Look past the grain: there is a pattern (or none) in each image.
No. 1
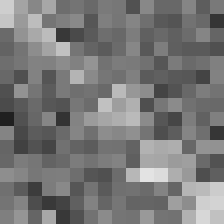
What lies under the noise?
blocks along the diagonal
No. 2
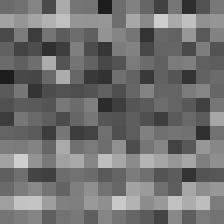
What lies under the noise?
bands of rows
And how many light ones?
3
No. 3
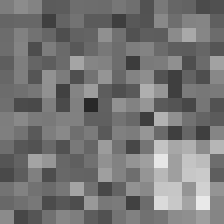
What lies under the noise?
one block
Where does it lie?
bottom right
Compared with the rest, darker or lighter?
lighter
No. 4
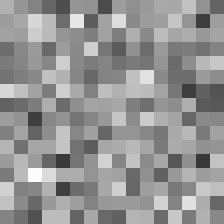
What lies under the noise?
only noise
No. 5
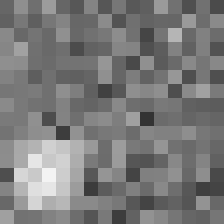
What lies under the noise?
one block
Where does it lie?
bottom left
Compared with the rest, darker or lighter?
lighter
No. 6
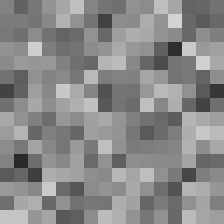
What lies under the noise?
a checkerboard
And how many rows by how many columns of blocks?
6 by 5
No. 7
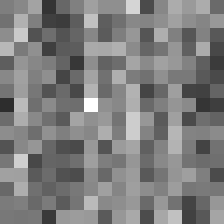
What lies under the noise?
bands of columns
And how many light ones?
4
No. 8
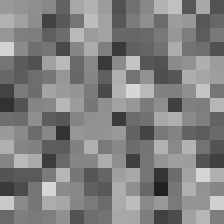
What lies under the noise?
a checkerboard
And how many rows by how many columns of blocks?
4 by 6
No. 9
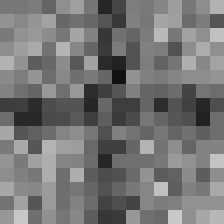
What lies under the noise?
bands of rows crossing bands of columns
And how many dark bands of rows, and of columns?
1 and 1
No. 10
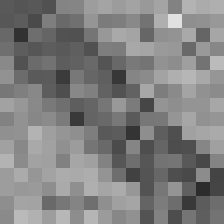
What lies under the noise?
a diagonal band
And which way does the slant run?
top left to bottom right
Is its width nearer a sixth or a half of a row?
a half
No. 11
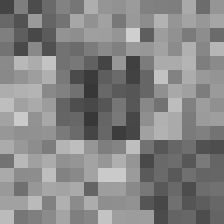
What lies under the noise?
blocks along the diagonal
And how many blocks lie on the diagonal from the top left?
3
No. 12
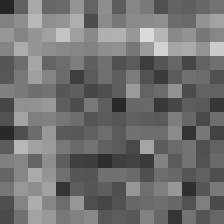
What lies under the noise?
bands of rows crossing bands of columns
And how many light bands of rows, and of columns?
1 and 1
